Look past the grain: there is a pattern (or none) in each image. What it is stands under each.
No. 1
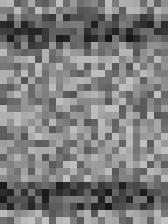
bands of rows
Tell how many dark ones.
2
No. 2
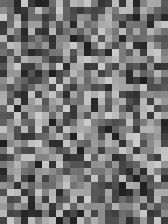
only noise
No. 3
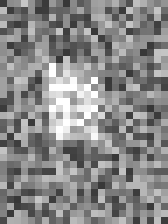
one block
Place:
centre
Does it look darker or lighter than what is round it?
lighter
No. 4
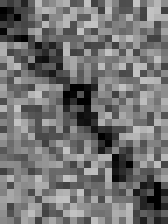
blocks along the diagonal
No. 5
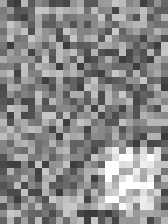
one block
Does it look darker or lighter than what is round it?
lighter
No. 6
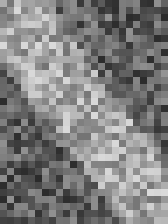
a diagonal band
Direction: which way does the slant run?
top left to bottom right
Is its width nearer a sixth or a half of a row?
a half
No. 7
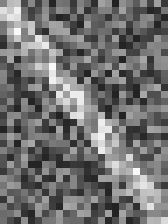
a diagonal band
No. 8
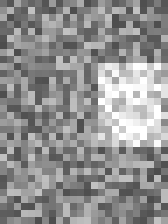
one block
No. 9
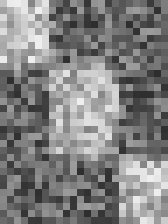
blocks along the diagonal
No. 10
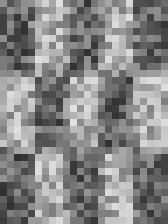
a checkerboard
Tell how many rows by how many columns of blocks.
3 by 5
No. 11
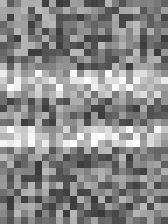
bands of rows
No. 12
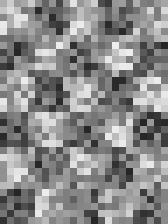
a checkerboard
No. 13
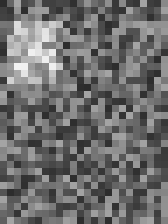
one block
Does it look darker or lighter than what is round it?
lighter
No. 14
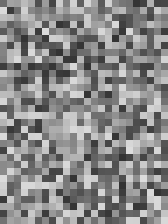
only noise
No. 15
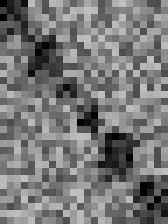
blocks along the diagonal
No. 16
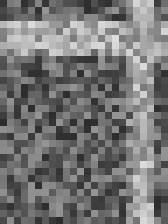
bands of rows crossing bands of columns
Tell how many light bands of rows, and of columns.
1 and 1
